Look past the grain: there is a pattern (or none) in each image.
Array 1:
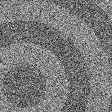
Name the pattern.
rings round one point
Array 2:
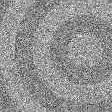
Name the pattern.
rings round one point
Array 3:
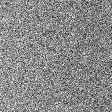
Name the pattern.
a smooth slope
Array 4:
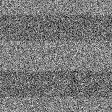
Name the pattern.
horizontal stripes
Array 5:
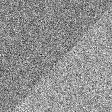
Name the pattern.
a sharp edge
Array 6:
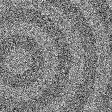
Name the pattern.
rings round one point
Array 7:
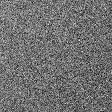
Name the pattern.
a smooth slope
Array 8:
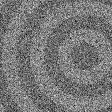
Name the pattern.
rings round one point
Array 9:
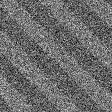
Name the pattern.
diagonal stripes
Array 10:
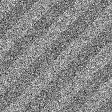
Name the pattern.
diagonal stripes
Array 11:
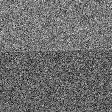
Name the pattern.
a sharp edge
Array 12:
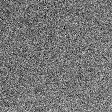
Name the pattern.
a smooth slope
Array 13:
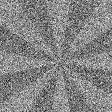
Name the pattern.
spokes from one point
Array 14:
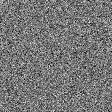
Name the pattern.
only noise
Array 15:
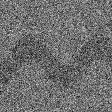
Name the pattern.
a wavy band
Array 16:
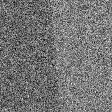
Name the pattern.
a sharp edge
